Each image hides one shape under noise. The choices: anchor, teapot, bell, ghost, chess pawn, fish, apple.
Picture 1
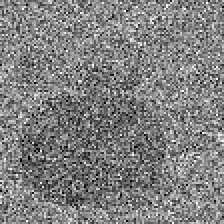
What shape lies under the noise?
apple
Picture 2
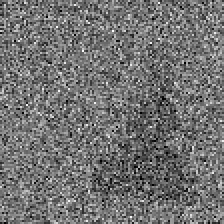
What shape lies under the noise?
chess pawn
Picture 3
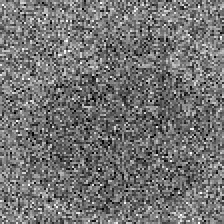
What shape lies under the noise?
apple
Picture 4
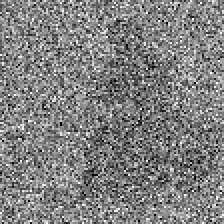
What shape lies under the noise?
chess pawn
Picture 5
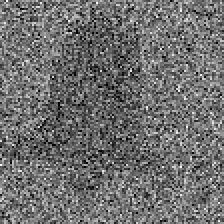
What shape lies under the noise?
bell
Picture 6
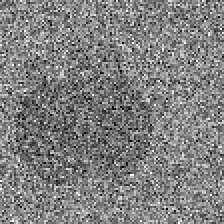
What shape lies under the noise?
apple
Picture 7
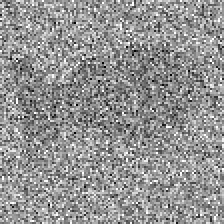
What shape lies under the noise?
fish
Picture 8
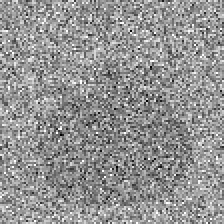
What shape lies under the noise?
apple
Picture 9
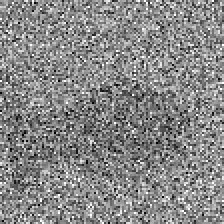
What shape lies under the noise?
fish
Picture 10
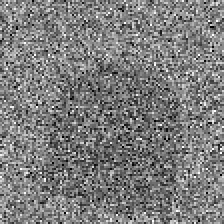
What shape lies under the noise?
ghost
